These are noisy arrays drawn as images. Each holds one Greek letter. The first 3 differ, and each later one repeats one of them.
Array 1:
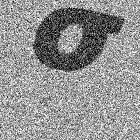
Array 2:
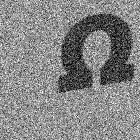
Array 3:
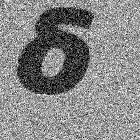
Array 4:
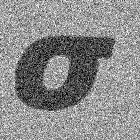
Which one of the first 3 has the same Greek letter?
1
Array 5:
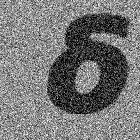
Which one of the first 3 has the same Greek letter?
3
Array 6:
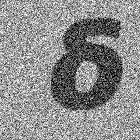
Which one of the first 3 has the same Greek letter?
3
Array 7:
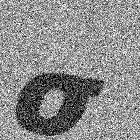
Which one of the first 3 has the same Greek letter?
1
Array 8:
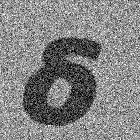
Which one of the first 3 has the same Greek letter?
3
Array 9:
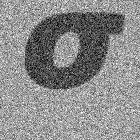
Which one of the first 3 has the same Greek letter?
1
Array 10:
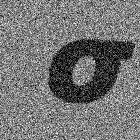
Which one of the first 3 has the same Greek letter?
1
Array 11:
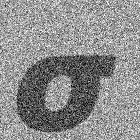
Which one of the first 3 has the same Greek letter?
1
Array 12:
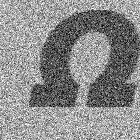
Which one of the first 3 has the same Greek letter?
2
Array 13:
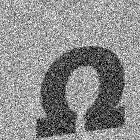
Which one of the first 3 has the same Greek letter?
2
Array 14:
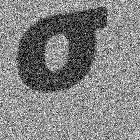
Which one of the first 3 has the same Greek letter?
1
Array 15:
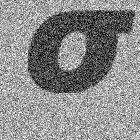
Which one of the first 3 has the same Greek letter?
1
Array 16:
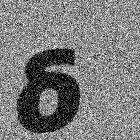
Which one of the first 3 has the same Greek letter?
3
